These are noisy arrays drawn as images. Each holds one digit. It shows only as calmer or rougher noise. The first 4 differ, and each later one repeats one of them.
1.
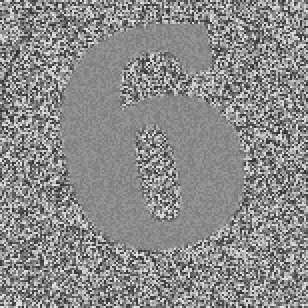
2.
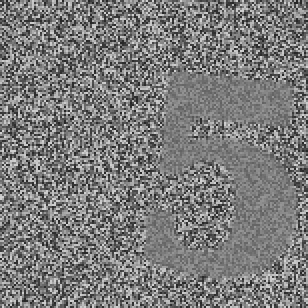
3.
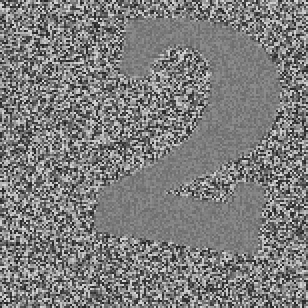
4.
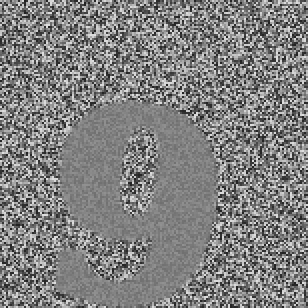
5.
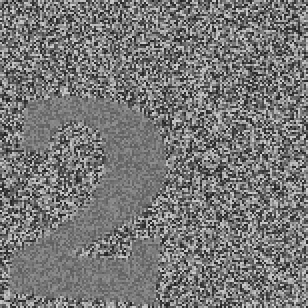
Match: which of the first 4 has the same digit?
3
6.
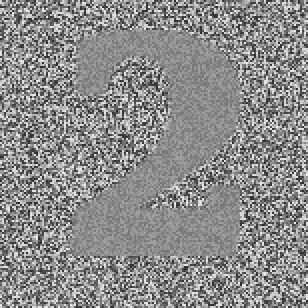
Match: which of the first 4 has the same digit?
3
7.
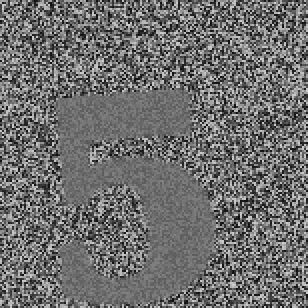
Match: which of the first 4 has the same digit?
2
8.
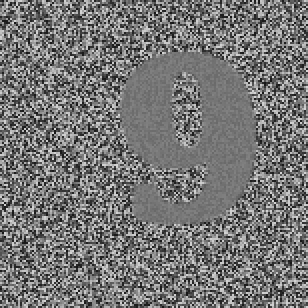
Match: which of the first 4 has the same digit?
4
